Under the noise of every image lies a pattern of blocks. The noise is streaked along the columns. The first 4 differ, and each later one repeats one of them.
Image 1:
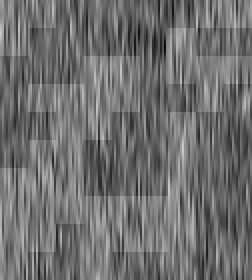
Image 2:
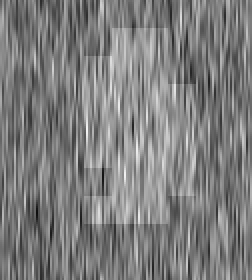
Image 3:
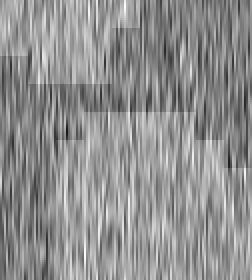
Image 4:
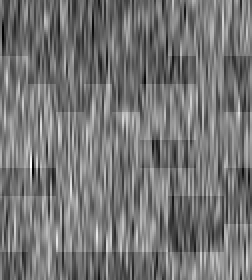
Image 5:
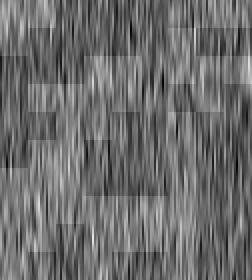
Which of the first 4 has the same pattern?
1
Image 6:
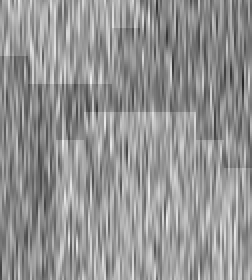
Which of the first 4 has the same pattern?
3
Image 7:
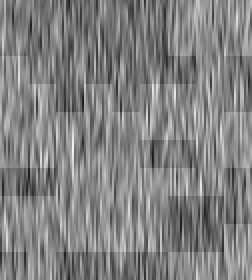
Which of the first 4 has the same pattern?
4
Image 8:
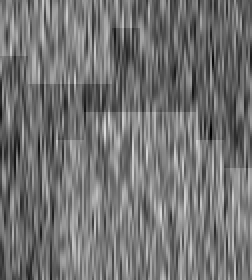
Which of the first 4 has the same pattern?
3
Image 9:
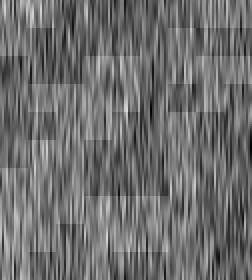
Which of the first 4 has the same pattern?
1
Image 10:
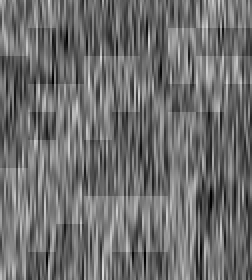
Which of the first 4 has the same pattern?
1
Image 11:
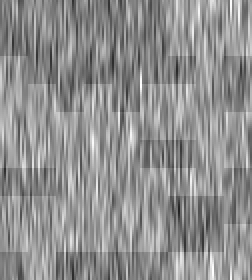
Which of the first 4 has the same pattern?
4
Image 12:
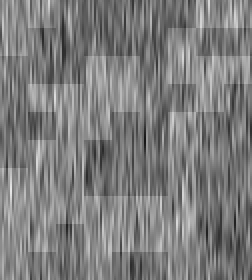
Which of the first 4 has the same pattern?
1
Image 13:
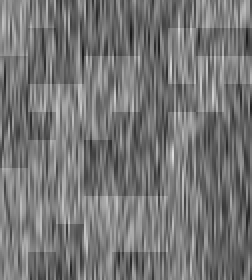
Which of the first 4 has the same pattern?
1
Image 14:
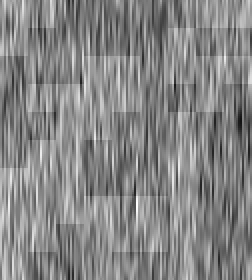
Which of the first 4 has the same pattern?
1
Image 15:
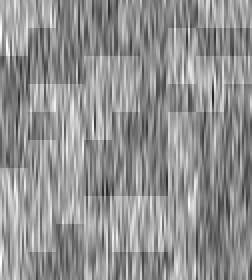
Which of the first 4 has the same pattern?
1
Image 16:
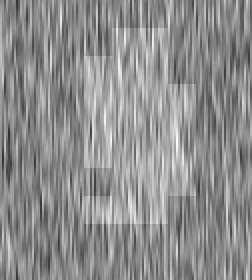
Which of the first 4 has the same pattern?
2
